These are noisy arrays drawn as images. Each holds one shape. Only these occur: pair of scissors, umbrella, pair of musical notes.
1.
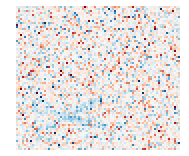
pair of scissors
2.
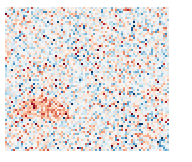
umbrella
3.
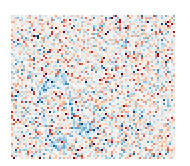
pair of musical notes
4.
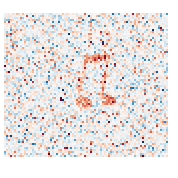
pair of musical notes
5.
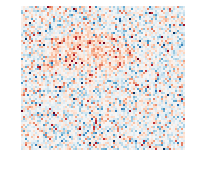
umbrella
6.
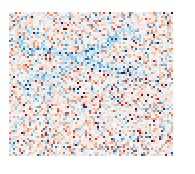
pair of scissors
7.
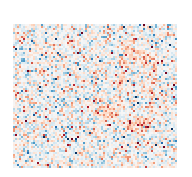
pair of musical notes
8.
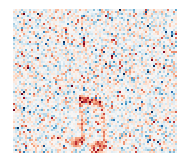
pair of musical notes
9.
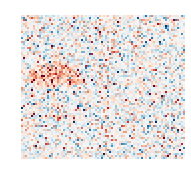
umbrella
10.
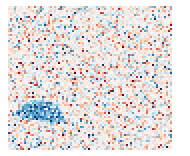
umbrella
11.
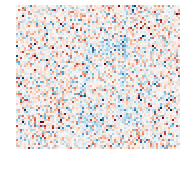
pair of musical notes
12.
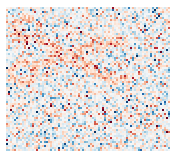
pair of scissors
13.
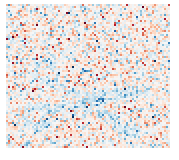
pair of scissors
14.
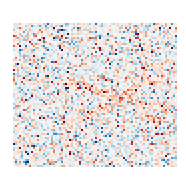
pair of scissors
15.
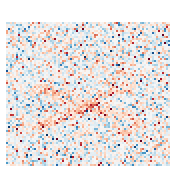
pair of scissors
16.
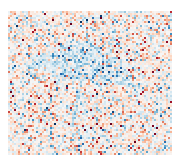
umbrella
